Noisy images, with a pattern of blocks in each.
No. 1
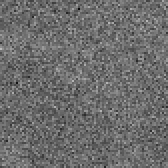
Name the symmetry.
mirrored about the diagonal from the bottom left
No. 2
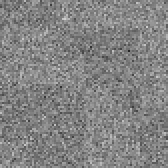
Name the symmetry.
mirrored about the diagonal from the bottom left
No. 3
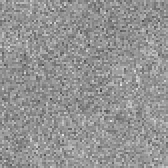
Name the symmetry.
mirrored about the diagonal from the top left
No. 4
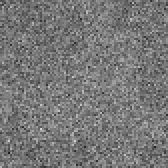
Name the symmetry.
mirrored about the diagonal from the top left
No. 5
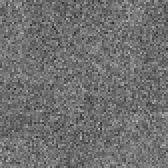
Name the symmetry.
no symmetry
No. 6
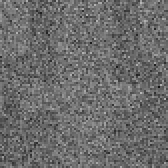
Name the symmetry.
left and right mirror each other
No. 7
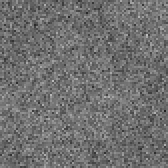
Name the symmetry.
mirrored about the diagonal from the bottom left
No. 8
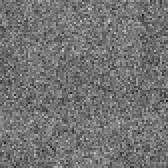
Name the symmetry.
left and right mirror each other
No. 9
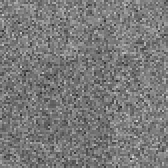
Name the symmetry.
mirrored about the diagonal from the bottom left
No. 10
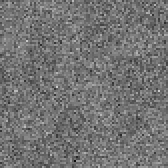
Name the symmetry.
the same after a half turn
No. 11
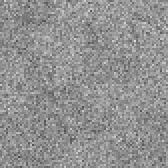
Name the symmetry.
mirrored about the diagonal from the bottom left
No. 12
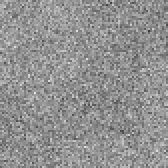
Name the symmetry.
mirrored about the diagonal from the top left
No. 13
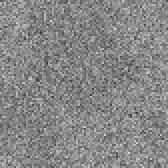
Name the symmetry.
no symmetry
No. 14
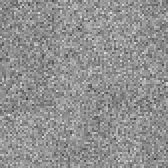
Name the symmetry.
no symmetry
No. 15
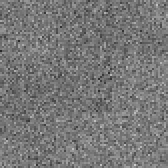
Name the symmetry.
mirrored about the diagonal from the top left
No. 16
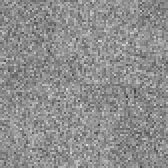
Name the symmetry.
the same after a half turn
